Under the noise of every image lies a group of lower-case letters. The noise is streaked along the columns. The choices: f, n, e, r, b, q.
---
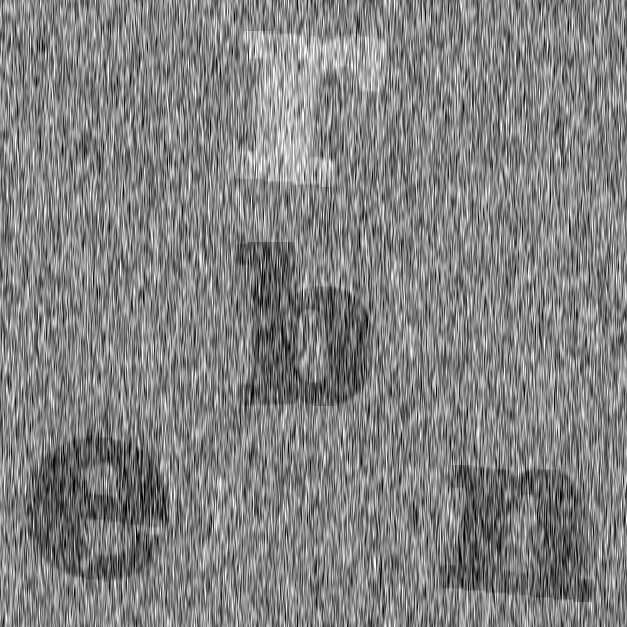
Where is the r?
top middle
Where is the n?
bottom right
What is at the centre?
b
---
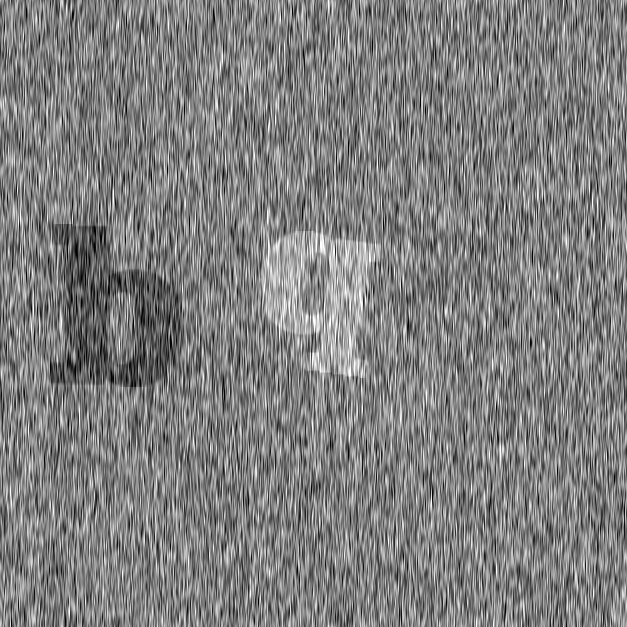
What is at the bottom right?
nothing
